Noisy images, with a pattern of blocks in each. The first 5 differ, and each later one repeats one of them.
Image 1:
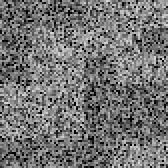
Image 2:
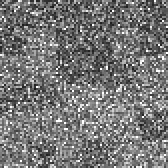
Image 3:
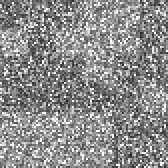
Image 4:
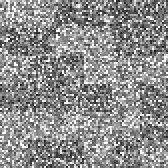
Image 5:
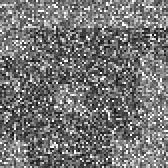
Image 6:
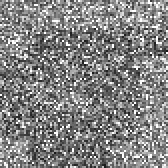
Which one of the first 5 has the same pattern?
5
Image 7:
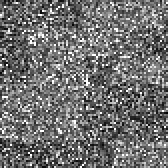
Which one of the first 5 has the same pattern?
1
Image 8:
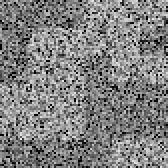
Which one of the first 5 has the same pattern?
1
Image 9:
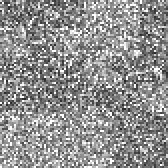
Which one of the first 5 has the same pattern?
3
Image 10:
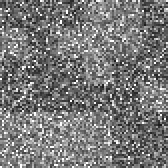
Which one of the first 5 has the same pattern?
3
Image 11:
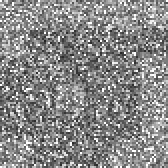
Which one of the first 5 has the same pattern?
5
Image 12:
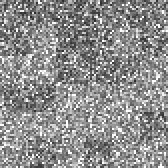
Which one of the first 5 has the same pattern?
2
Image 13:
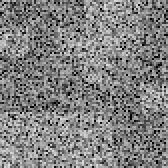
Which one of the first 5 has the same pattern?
3
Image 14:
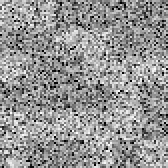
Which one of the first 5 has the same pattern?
4
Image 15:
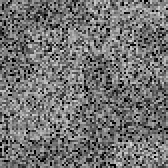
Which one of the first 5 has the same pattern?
1
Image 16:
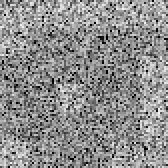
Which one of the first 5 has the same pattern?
5
